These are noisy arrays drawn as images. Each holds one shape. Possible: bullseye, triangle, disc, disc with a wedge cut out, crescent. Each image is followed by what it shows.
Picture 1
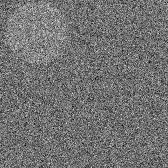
disc
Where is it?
top left
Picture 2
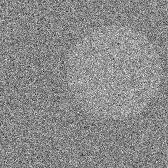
disc
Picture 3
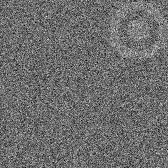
bullseye
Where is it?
top right
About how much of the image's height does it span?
a third
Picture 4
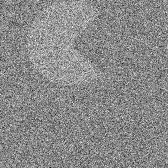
disc with a wedge cut out
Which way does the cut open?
right
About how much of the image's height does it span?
half
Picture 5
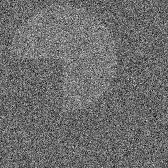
disc with a wedge cut out
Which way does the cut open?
down and left
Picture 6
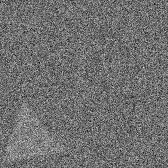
triangle
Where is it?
bottom left
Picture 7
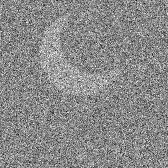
crescent
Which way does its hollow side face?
up and right
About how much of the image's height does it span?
half
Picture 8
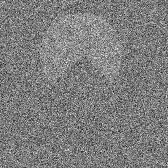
disc with a wedge cut out
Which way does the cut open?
down
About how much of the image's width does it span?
half
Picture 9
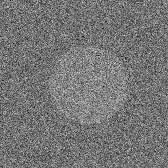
disc
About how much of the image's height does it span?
half
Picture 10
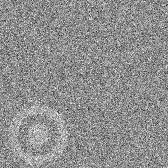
bullseye
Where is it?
bottom left
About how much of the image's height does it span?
a third
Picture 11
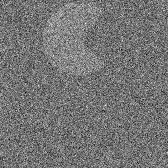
disc with a wedge cut out
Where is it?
top middle
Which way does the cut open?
right
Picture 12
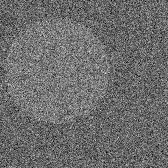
disc
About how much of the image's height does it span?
two thirds
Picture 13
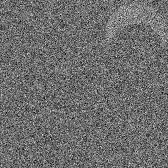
crescent
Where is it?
top right
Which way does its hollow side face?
down
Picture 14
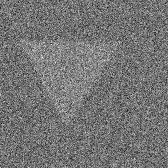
triangle
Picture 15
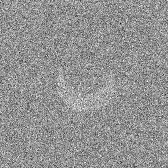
crescent
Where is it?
centre
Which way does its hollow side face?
up
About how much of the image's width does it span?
a third
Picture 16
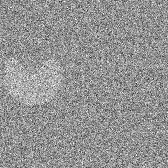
disc with a wedge cut out
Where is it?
middle left
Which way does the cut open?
up
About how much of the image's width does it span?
a third
